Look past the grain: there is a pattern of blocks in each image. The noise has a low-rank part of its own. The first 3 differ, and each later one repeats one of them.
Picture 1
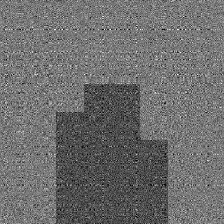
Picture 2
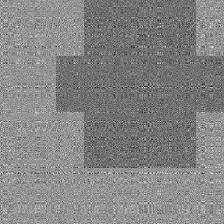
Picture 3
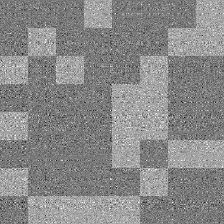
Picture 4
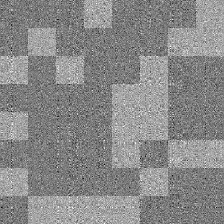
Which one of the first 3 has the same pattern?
3
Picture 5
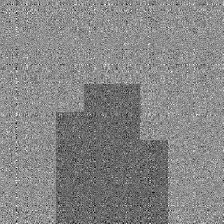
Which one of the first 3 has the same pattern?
1
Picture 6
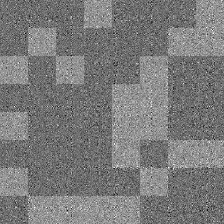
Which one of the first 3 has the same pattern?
3
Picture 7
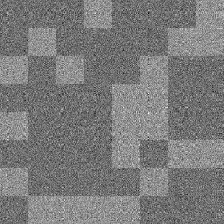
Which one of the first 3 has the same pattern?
3
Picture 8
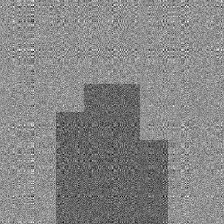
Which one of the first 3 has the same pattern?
1
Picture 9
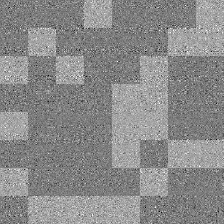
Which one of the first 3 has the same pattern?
3
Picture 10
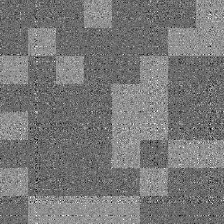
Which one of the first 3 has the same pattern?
3
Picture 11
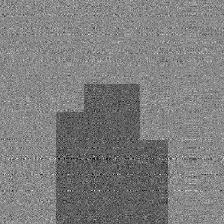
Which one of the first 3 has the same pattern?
1
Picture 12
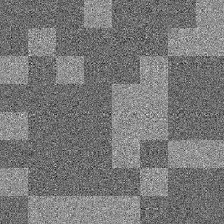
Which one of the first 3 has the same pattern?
3
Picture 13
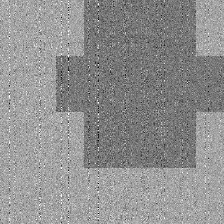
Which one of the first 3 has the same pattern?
2
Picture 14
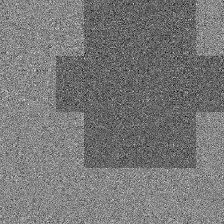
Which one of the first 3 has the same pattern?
2
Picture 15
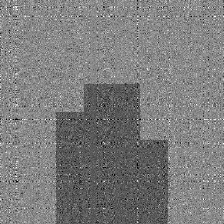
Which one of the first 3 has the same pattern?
1
